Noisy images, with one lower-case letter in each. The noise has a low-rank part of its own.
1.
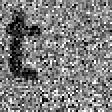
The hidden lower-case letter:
t
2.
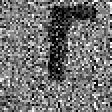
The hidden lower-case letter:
r
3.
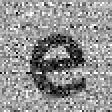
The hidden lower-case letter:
e
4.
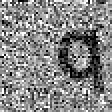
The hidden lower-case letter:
q
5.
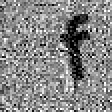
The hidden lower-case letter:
f
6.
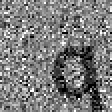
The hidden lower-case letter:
q
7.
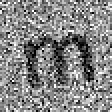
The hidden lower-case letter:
m
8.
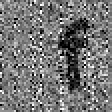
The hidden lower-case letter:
f
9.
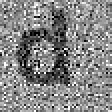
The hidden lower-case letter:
d
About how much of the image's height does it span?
two thirds
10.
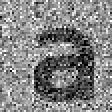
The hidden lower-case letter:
a
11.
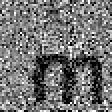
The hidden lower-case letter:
m
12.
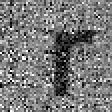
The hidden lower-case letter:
r
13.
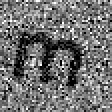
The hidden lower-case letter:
m
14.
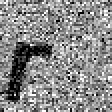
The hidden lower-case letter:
r
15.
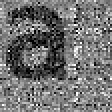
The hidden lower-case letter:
a
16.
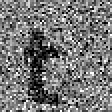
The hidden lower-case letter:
t
